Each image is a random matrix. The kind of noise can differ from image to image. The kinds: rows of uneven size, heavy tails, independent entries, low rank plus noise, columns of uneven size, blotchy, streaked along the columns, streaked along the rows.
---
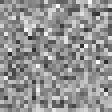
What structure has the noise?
independent entries
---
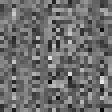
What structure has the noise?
columns of uneven size
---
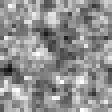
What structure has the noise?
blotchy
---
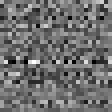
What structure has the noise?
rows of uneven size
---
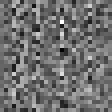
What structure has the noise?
columns of uneven size
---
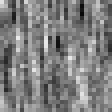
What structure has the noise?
streaked along the columns
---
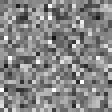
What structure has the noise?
low rank plus noise
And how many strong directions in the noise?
five to eight
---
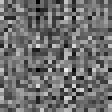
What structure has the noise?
low rank plus noise
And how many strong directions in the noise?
one
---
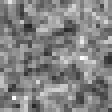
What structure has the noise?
blotchy
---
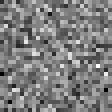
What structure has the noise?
independent entries
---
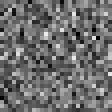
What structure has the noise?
independent entries
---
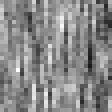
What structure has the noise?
streaked along the columns
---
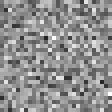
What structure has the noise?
independent entries
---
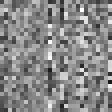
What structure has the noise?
columns of uneven size
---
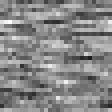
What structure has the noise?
streaked along the rows
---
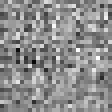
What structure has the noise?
low rank plus noise
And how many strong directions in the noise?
two
